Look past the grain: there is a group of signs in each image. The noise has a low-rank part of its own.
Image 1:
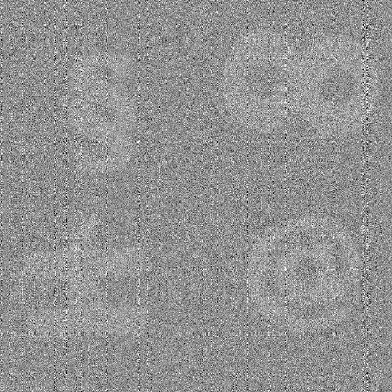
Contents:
top left: section sign; top right: infinity sign; bottom left: plus-minus sign; bottom right: at sign
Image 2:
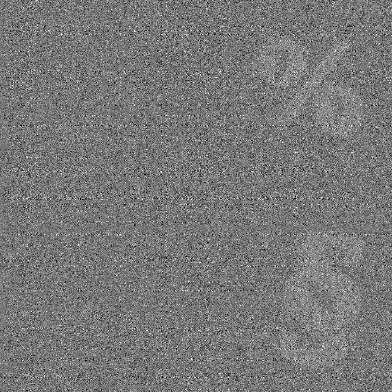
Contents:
top right: percent sign; bottom right: section sign
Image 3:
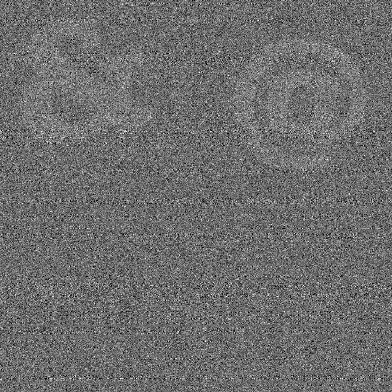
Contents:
top left: ampersand; top right: at sign
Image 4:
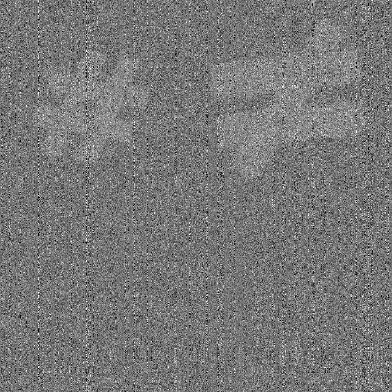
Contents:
top left: hash sign; top right: not-equal sign
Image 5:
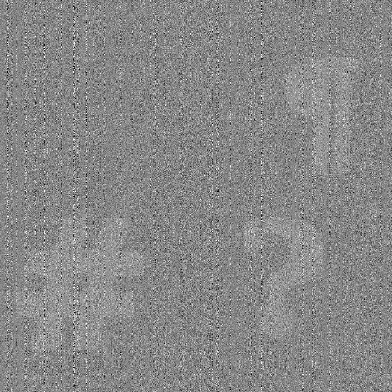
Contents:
top right: pilcrow; bottom left: hash sign; bottom right: question mark
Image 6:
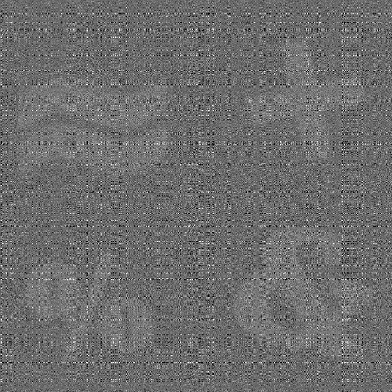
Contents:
top left: approximately sign; top right: plus sign; bottom left: percent sign; bottom right: ampersand
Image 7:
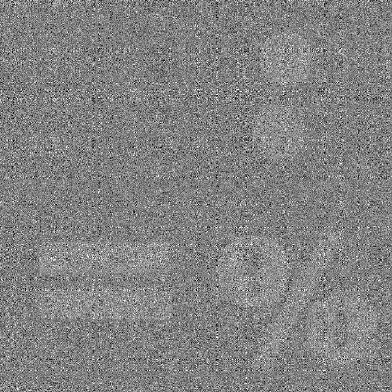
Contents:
top right: colon; bottom left: equals sign; bottom right: percent sign
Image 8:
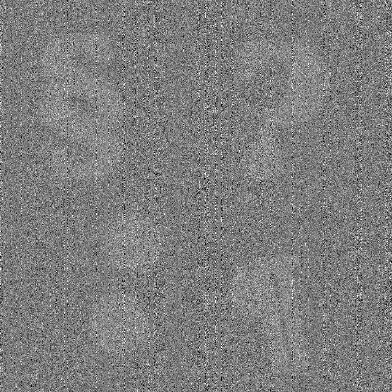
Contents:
top left: section sign; top right: question mark; bottom left: colon; bottom right: pilcrow
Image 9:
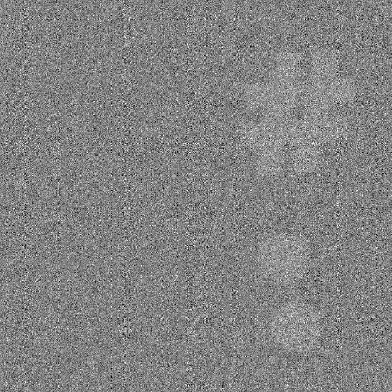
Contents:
top right: hash sign; bottom right: colon
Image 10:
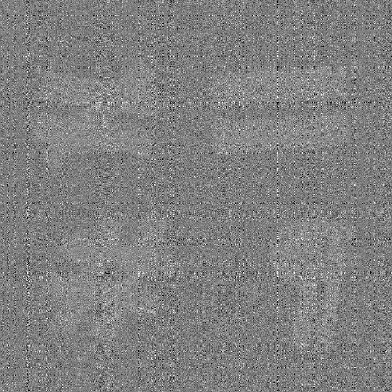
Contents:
top left: not-equal sign; top right: equals sign; bottom left: hash sign; bottom right: pilcrow
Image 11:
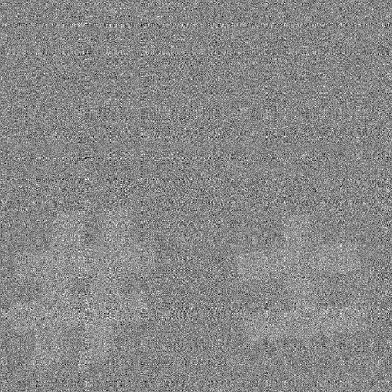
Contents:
bottom left: hash sign; bottom right: plus-minus sign
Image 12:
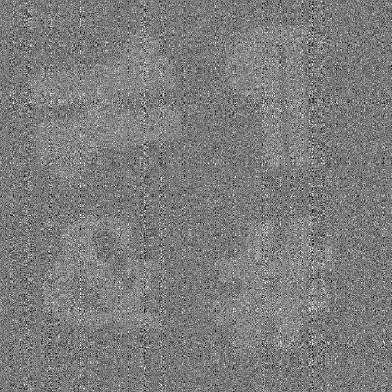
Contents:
top left: not-equal sign; top right: pilcrow; bottom left: ampersand; bottom right: hash sign
